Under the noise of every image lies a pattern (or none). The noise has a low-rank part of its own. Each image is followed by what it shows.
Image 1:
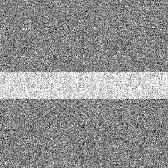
one horizontal stripe
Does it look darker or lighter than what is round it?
lighter
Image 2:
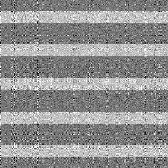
horizontal stripes
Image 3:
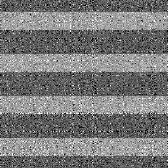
horizontal stripes
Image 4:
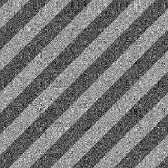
diagonal stripes
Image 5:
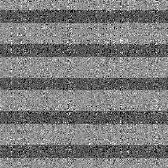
horizontal stripes
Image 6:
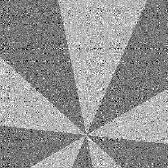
spokes from one point
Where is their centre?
bottom middle
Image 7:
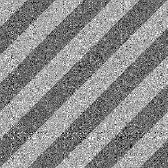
diagonal stripes
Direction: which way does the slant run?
bottom left to top right
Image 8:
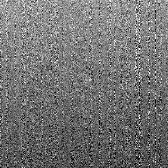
a smooth slope
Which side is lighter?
top
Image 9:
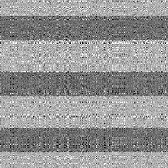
horizontal stripes
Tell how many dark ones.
3
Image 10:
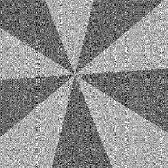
spokes from one point
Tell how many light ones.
5
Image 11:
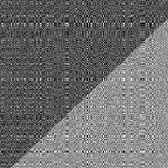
a sharp edge
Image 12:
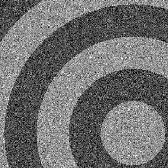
rings round one point
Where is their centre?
bottom right
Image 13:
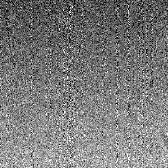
a smooth slope
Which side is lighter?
bottom
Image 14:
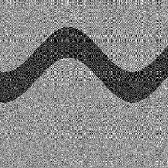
a wavy band
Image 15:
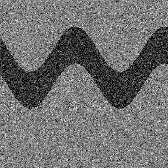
a wavy band
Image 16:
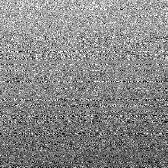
a smooth slope
